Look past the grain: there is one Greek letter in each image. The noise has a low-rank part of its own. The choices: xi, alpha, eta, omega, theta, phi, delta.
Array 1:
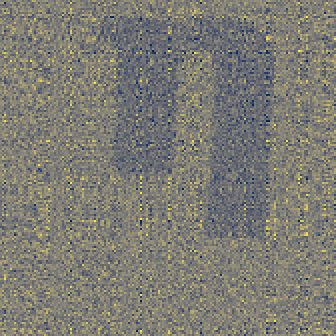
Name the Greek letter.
eta
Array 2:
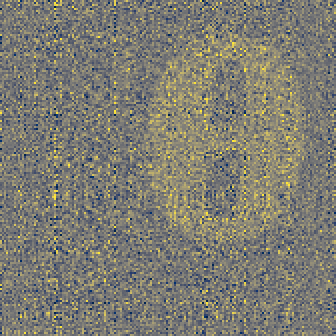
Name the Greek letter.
theta
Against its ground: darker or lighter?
lighter
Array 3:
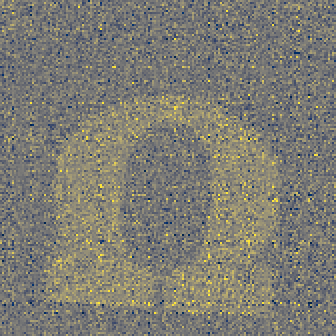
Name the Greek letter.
omega
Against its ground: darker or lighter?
lighter
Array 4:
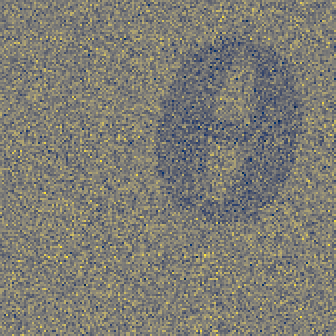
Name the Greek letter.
theta
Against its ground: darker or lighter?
darker
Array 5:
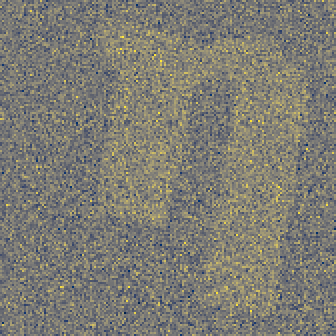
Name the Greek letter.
eta
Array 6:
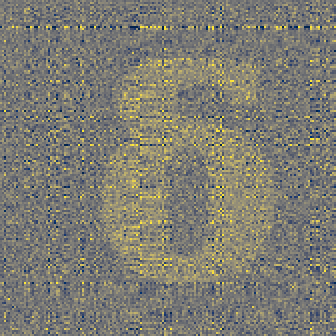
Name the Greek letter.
delta
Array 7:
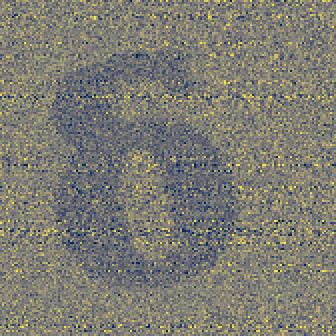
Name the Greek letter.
delta
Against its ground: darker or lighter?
darker
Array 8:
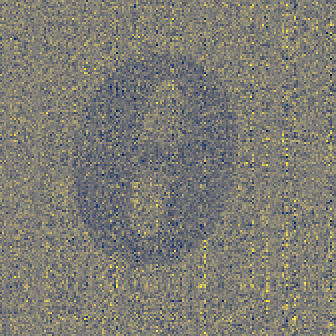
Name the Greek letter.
theta
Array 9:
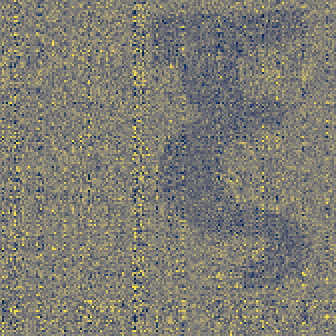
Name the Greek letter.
xi
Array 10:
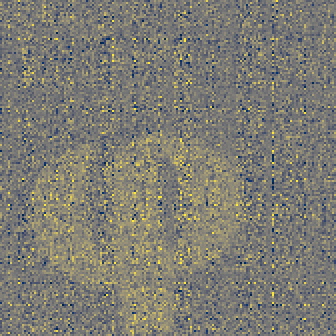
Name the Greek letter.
phi
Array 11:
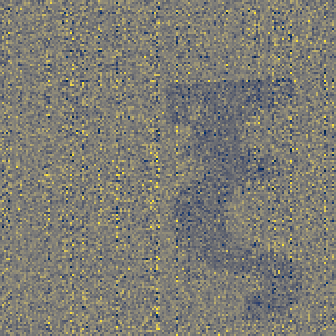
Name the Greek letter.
xi
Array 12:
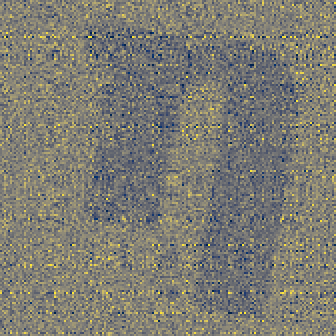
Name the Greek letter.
eta
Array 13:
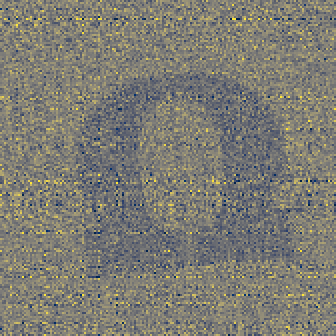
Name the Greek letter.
omega
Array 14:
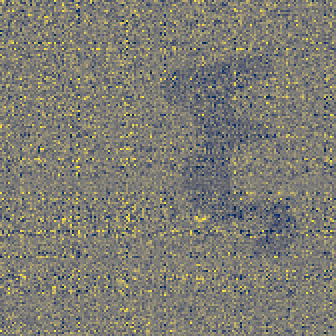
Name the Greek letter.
xi
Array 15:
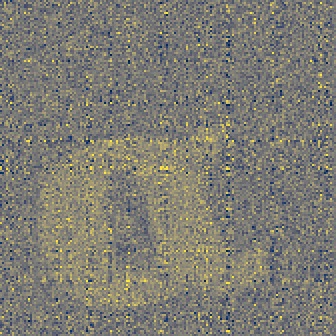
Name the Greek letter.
alpha
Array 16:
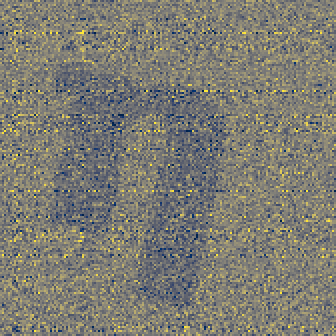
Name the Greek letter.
eta
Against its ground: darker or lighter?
darker
